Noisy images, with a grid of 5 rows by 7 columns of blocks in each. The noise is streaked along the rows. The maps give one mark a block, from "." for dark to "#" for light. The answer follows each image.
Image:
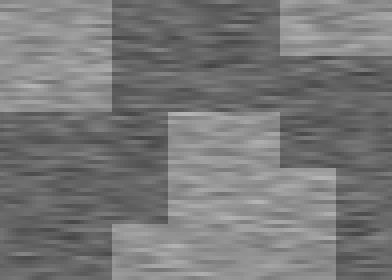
##...##
##.....
...##..
...###.
..####.
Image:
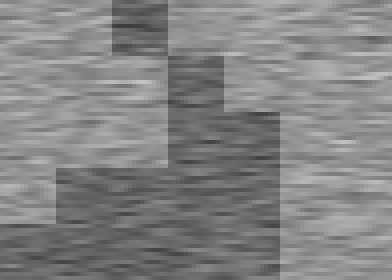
##.####
###.###
###..##
#....##
.....##
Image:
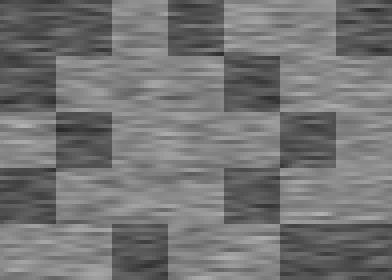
..#.##.
.###.##
#.###.#
.###.##
##.##..
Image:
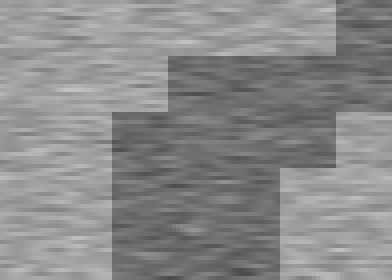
######.
###....
##....#
##...##
##...##
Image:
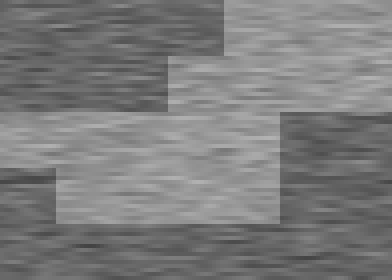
....###
...####
#####..
.####..
.......
